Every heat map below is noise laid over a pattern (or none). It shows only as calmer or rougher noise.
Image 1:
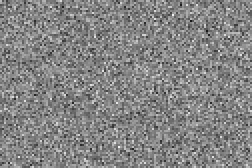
only noise
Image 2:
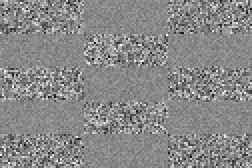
a checkerboard
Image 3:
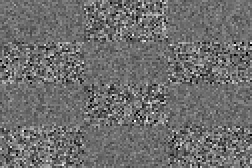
a checkerboard
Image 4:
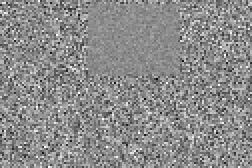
one block
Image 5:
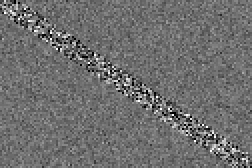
a diagonal band
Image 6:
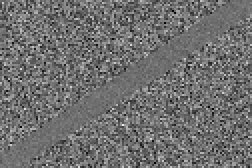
a diagonal band
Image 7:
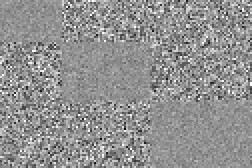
blocks along the diagonal
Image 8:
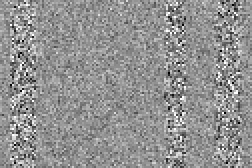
bands of columns
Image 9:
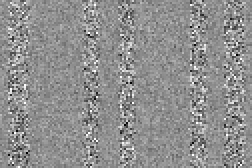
bands of columns
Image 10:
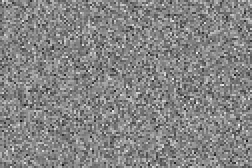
only noise
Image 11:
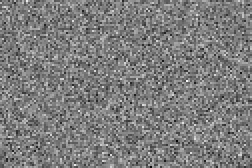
only noise
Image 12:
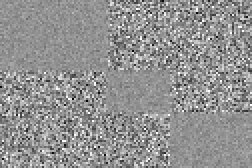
blocks along the diagonal
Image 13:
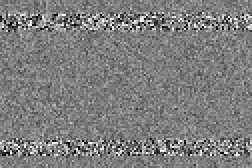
bands of rows
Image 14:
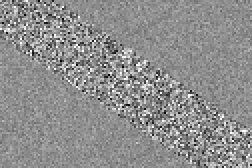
a diagonal band
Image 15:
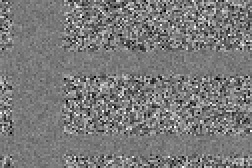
bands of rows crossing bands of columns
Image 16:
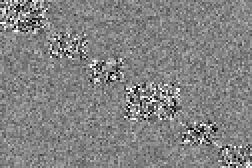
blocks along the diagonal
